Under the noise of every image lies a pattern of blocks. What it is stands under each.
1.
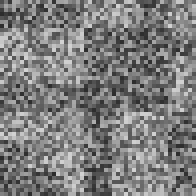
mirrored about the diagonal from the bottom left
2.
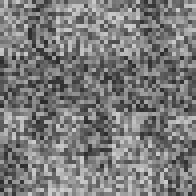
left and right mirror each other
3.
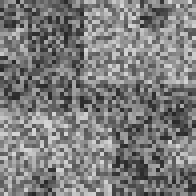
the same after a half turn
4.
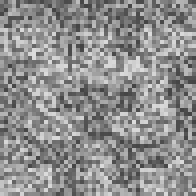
left and right mirror each other
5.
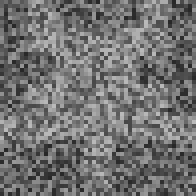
left and right mirror each other
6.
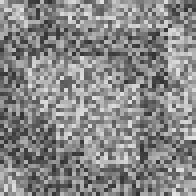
mirrored about the diagonal from the bottom left
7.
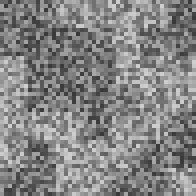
mirrored about the diagonal from the top left
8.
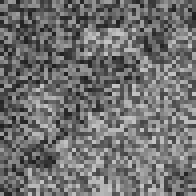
mirrored about the diagonal from the top left
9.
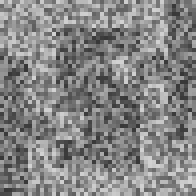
the same after a half turn
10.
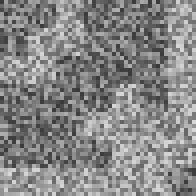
mirrored about the diagonal from the top left
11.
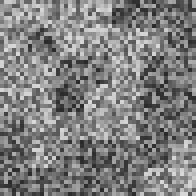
mirrored about the diagonal from the top left
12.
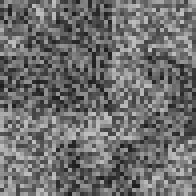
mirrored about the diagonal from the top left
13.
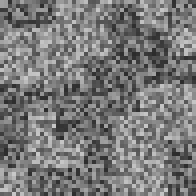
mirrored about the diagonal from the bottom left
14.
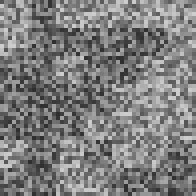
no symmetry
